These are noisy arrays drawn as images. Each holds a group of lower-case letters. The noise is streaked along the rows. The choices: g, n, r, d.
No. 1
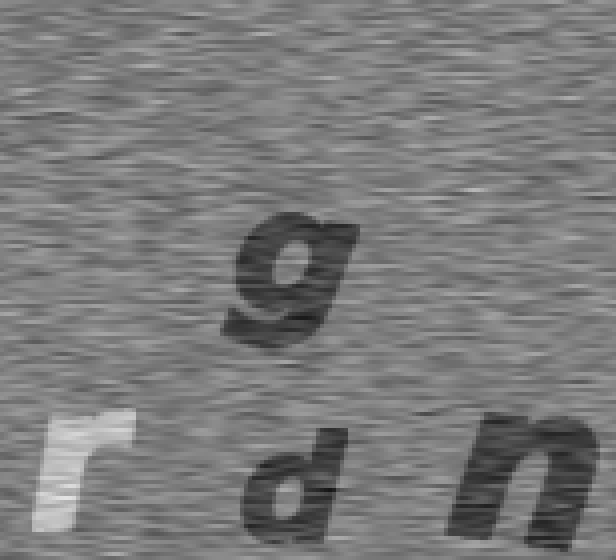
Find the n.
bottom right
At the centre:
g
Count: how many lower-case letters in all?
4
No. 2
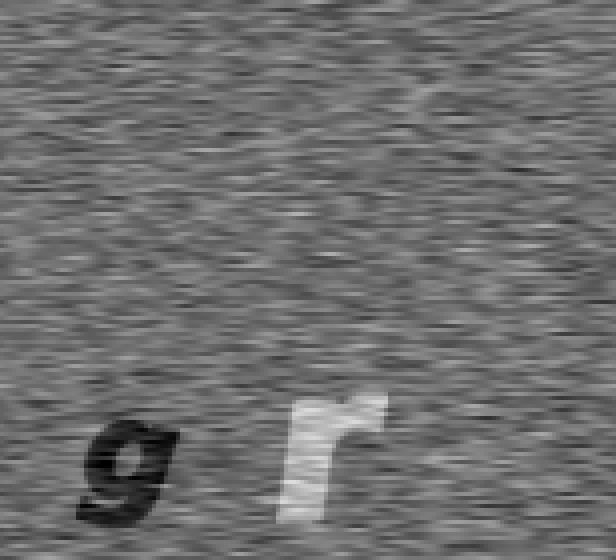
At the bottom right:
nothing
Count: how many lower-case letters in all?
2
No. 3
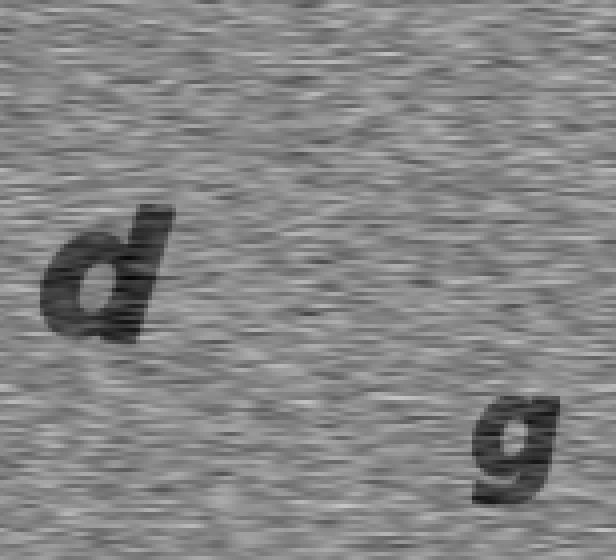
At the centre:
nothing
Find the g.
bottom right
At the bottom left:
nothing
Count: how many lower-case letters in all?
2
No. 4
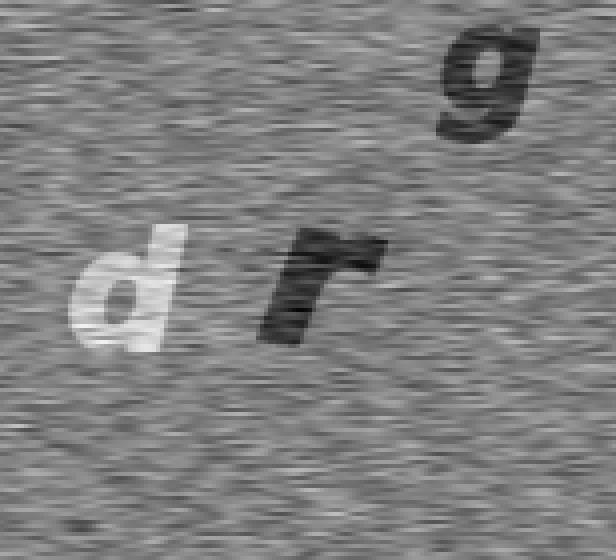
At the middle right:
nothing
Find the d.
middle left
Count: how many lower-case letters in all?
3
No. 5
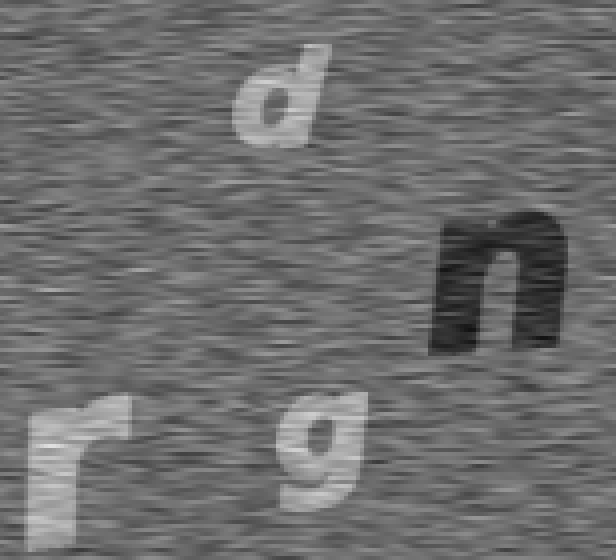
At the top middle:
d
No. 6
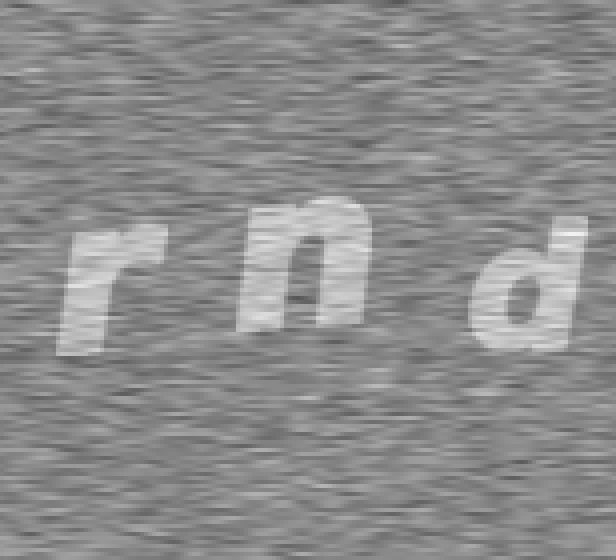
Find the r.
middle left
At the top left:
nothing
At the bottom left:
nothing
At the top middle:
nothing
